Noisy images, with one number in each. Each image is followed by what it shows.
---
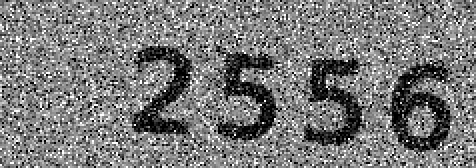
2556
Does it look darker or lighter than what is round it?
darker
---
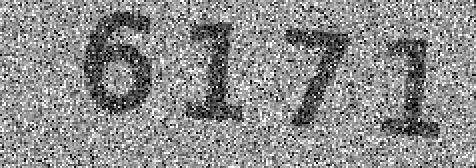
6171
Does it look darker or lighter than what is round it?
darker
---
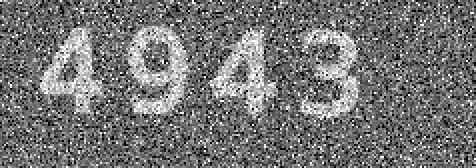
4943
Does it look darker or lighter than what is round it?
lighter
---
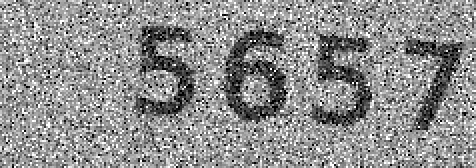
5657
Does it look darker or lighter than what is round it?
darker
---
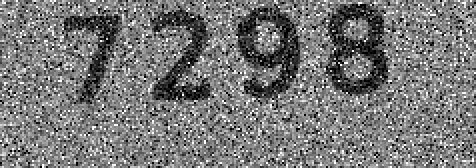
7298
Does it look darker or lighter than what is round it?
darker
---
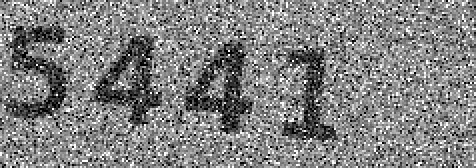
5441
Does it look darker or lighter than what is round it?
darker
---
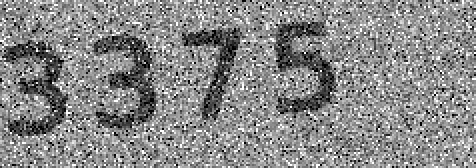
3375
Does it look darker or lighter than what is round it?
darker
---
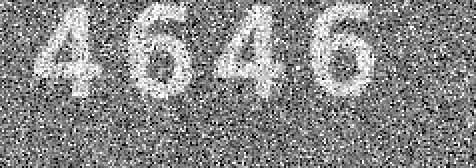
4646
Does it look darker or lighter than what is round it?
lighter
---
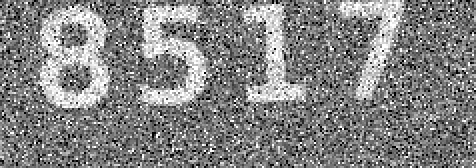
8517
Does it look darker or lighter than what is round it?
lighter
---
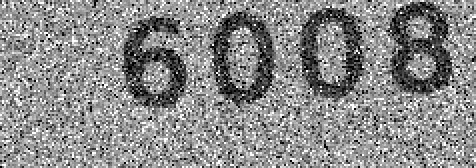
6008
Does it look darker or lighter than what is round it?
darker
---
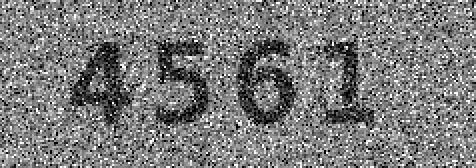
4561
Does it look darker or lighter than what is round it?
darker
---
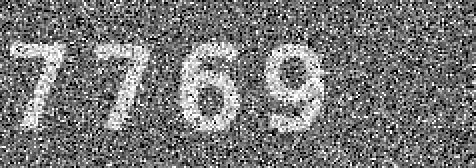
7769
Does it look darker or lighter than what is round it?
lighter
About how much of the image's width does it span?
two thirds
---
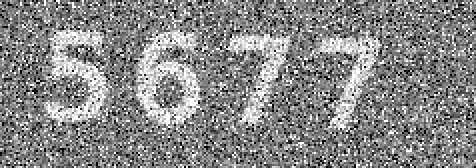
5677
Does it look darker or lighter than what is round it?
lighter
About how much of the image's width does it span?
two thirds
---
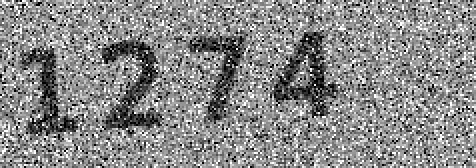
1274
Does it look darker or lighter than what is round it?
darker
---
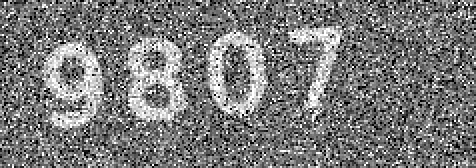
9807
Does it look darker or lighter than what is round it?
lighter
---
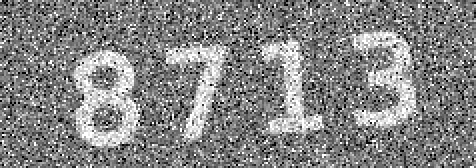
8713
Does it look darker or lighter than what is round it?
lighter
